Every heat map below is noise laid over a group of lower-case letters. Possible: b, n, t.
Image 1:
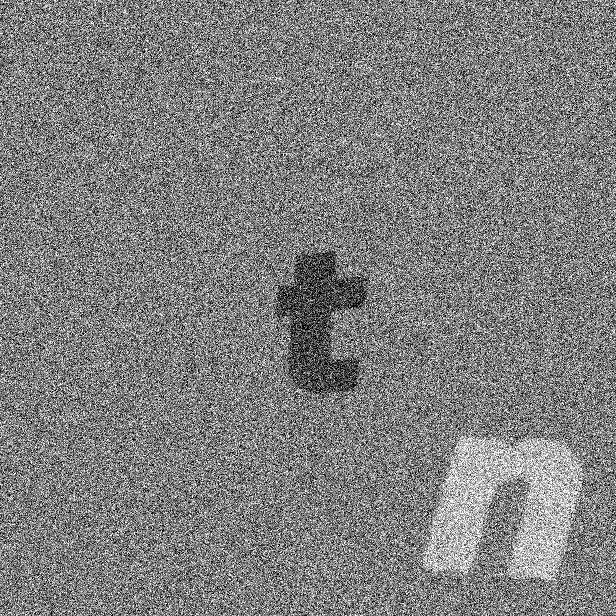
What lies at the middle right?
nothing
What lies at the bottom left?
nothing
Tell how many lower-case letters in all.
2
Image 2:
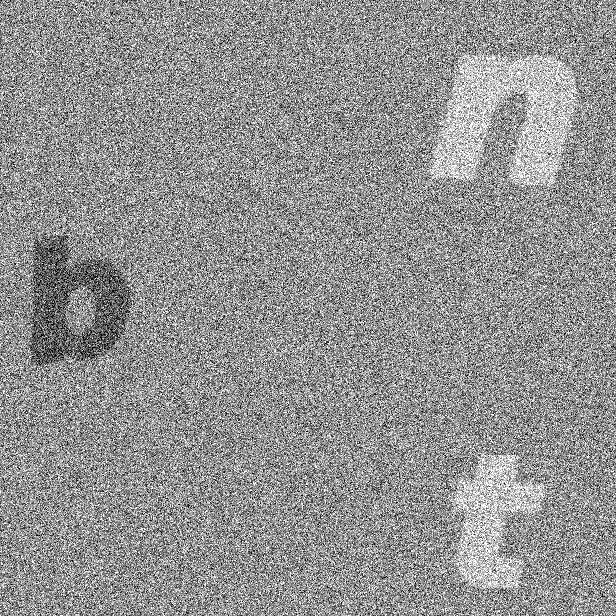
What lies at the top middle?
nothing
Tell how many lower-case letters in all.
3
